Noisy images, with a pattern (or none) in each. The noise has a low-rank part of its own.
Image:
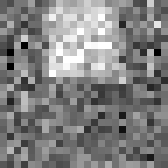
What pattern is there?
one block
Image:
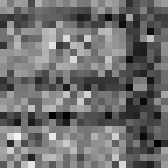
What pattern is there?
bands of rows crossing bands of columns
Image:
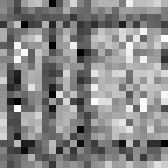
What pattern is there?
bands of rows crossing bands of columns
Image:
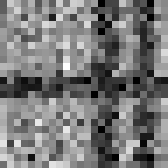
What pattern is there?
bands of rows crossing bands of columns
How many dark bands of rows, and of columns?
1 and 2
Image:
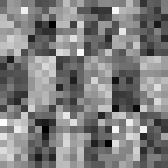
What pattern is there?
a checkerboard
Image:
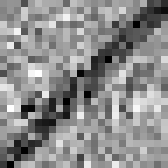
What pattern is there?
a diagonal band
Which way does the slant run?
bottom left to top right
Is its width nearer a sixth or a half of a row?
a sixth
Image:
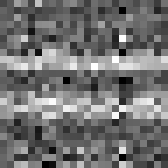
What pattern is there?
bands of rows
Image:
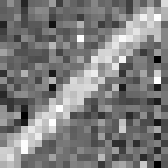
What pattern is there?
a diagonal band
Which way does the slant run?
bottom left to top right
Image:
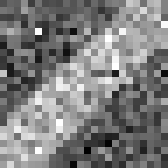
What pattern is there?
a diagonal band
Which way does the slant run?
bottom left to top right
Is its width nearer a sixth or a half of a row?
a half
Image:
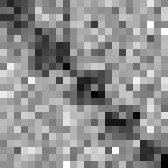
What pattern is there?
blocks along the diagonal
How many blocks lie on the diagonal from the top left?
5
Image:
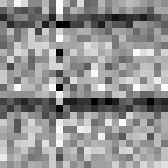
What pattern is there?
bands of rows
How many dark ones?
2
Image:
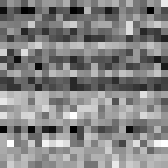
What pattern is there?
bands of rows
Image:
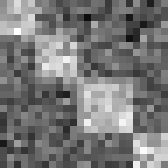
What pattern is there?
blocks along the diagonal
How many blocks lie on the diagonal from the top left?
4
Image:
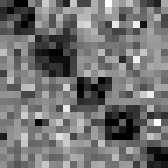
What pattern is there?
blocks along the diagonal
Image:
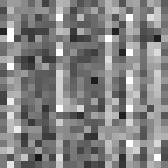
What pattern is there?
bands of columns
